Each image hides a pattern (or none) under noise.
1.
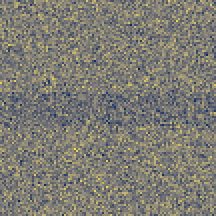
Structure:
one horizontal stripe
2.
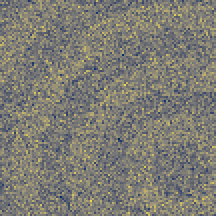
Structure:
rings round one point
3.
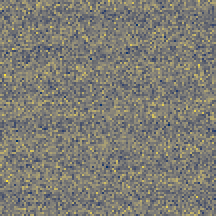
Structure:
horizontal stripes
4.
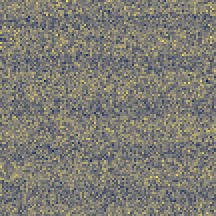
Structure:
horizontal stripes
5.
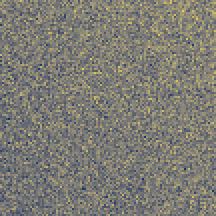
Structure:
a smooth slope
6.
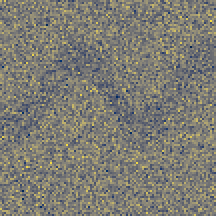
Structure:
a wavy band
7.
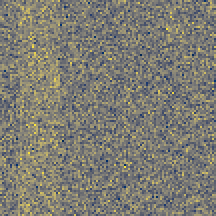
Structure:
one vertical stripe
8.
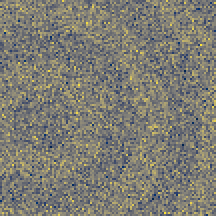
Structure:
rings round one point
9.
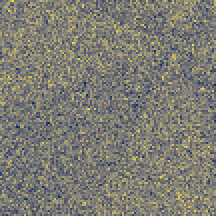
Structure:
spokes from one point
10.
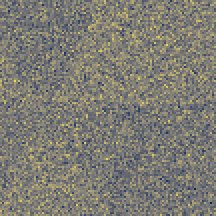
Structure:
spokes from one point
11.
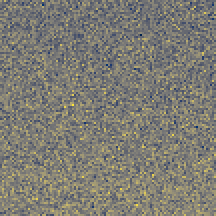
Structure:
a smooth slope
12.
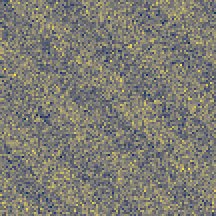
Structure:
diagonal stripes
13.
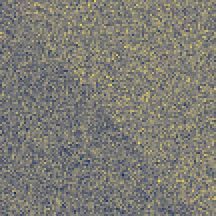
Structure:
a sharp edge
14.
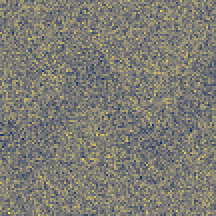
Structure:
a wavy band
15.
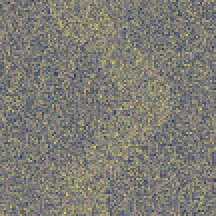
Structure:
a wavy band
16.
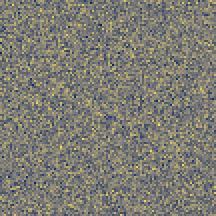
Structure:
only noise
